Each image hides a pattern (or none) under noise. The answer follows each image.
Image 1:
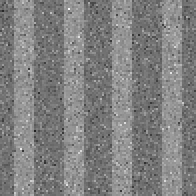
vertical stripes
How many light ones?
4
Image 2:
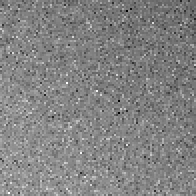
a smooth slope
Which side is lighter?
bottom left
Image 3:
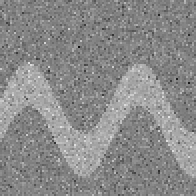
a wavy band
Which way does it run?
left to right
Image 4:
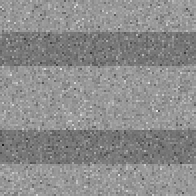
horizontal stripes
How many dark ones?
2
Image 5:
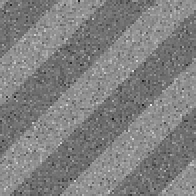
diagonal stripes
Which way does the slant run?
bottom left to top right
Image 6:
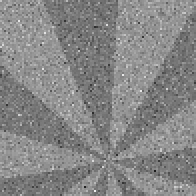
spokes from one point
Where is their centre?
bottom middle
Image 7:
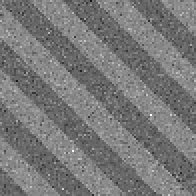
diagonal stripes
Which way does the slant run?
top left to bottom right
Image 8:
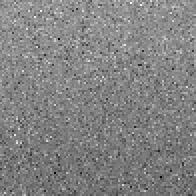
a smooth slope
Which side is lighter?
top
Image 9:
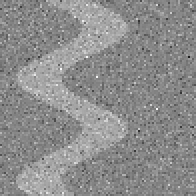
a wavy band
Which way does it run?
top to bottom
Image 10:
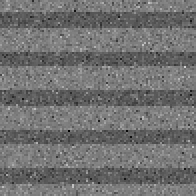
horizontal stripes
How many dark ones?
5
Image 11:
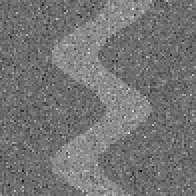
a wavy band
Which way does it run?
top to bottom
